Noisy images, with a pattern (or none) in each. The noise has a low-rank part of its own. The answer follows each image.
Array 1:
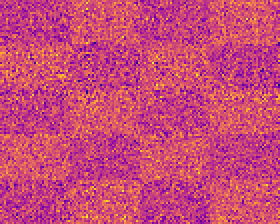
a checkerboard
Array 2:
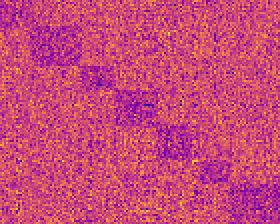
blocks along the diagonal
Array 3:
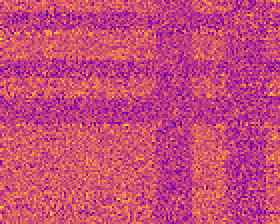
bands of rows crossing bands of columns
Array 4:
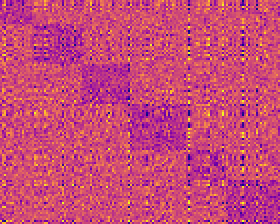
blocks along the diagonal
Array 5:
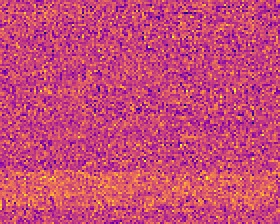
one band of rows
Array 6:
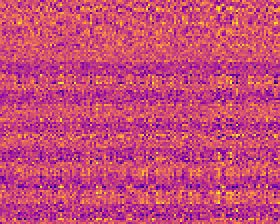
bands of rows
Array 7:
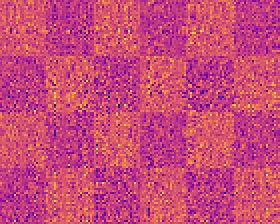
a checkerboard
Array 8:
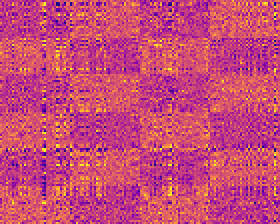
a checkerboard
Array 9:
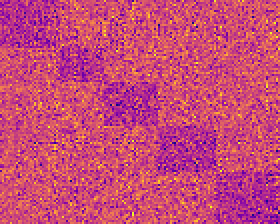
blocks along the diagonal
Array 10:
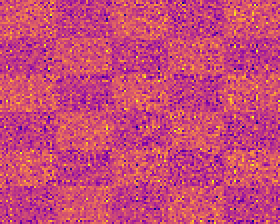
a checkerboard
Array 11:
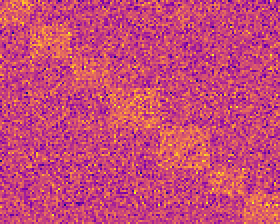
blocks along the diagonal
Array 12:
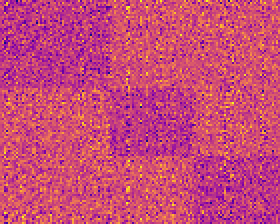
blocks along the diagonal
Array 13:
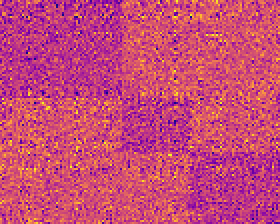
blocks along the diagonal
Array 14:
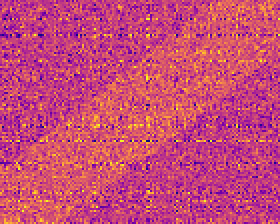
a diagonal band
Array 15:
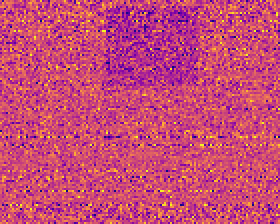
one block
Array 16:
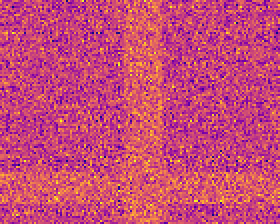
bands of rows crossing bands of columns
